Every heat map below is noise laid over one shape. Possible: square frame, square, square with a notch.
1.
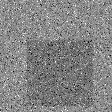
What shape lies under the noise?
square
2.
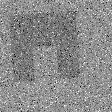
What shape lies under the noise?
square with a notch
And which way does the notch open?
down
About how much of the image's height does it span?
two thirds
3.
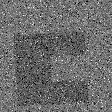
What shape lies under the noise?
square with a notch
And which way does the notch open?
right
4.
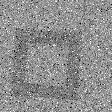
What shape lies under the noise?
square frame
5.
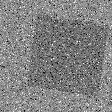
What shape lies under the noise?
square
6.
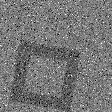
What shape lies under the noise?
square frame
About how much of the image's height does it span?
two thirds
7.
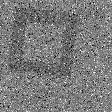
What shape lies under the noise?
square frame
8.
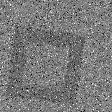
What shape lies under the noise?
square frame
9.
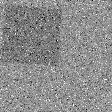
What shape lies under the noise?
square
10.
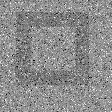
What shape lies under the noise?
square frame
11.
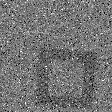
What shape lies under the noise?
square frame
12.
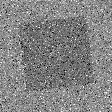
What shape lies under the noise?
square
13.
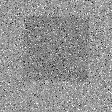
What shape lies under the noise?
square
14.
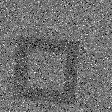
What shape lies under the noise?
square frame
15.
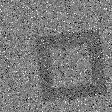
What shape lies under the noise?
square frame
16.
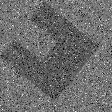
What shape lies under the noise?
square with a notch
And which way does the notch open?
up and left
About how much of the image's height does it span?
nearly all
